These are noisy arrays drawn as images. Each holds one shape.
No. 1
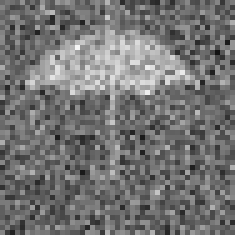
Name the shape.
umbrella
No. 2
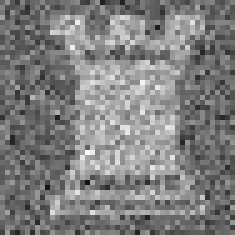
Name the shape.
chess rook
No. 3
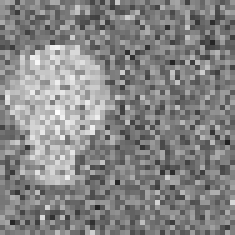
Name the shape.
light bulb
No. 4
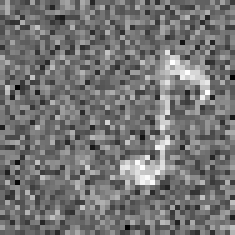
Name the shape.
musical note
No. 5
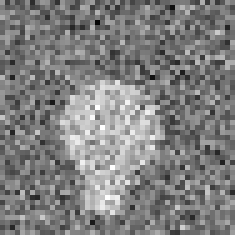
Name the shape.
light bulb
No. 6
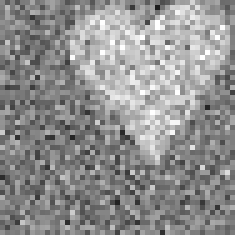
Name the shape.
heart
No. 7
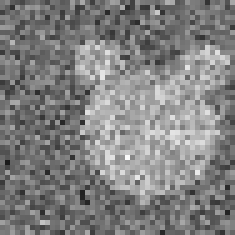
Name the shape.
bear's head
